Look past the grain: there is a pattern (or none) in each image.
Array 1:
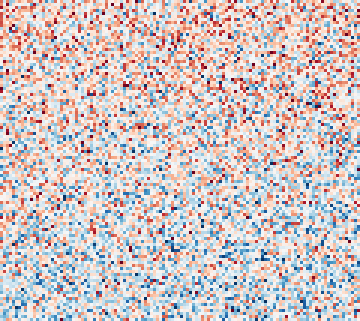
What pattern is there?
a smooth slope
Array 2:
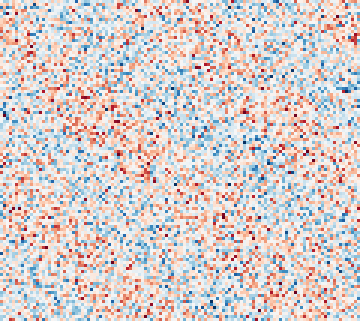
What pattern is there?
diagonal stripes
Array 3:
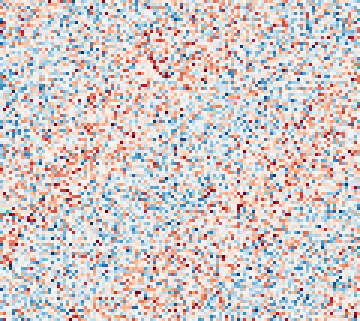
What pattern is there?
diagonal stripes
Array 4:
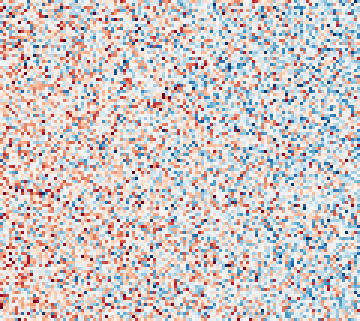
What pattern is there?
a smooth slope
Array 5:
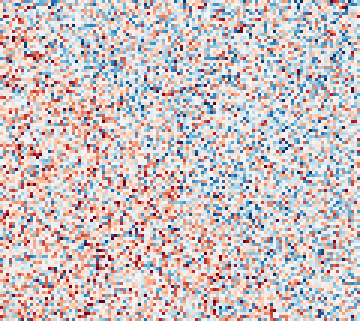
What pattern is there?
a sharp edge
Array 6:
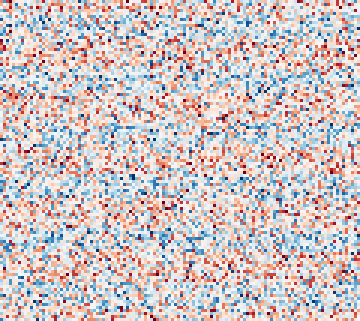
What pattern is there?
horizontal stripes
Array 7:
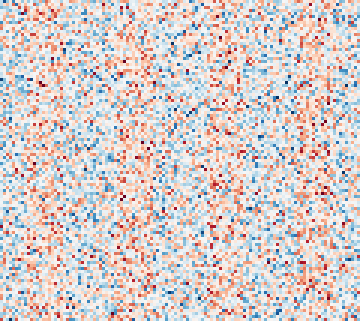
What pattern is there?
vertical stripes
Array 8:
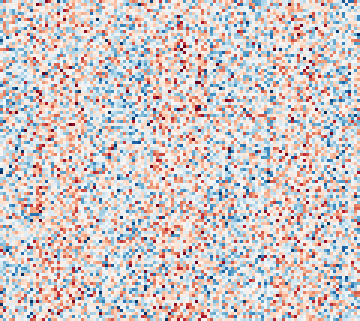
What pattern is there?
vertical stripes
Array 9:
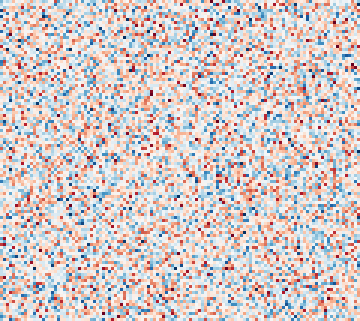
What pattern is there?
only noise
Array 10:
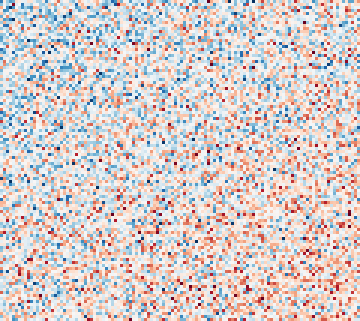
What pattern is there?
a smooth slope
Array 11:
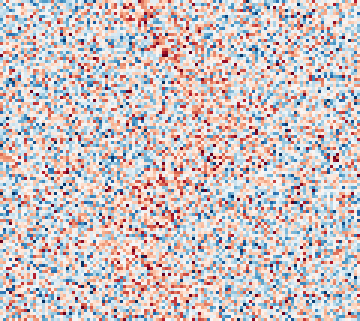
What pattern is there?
a wavy band
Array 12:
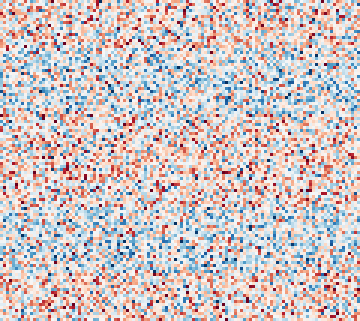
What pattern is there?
horizontal stripes
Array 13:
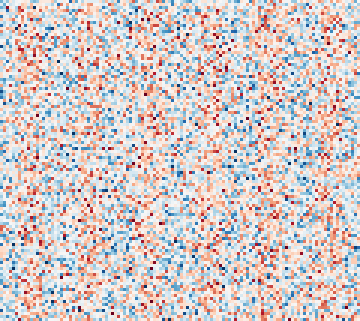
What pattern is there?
vertical stripes
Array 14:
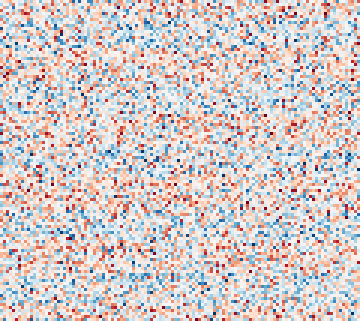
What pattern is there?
horizontal stripes
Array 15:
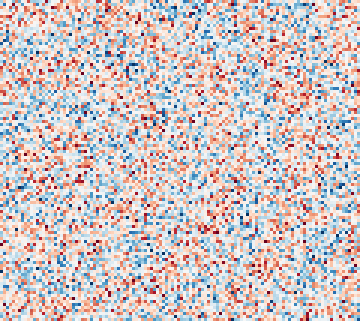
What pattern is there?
rings round one point
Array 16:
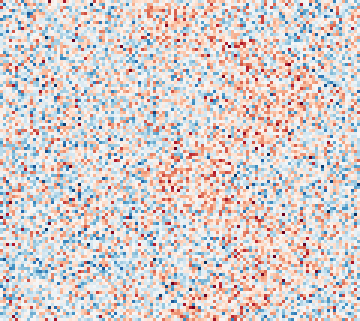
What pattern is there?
a wavy band
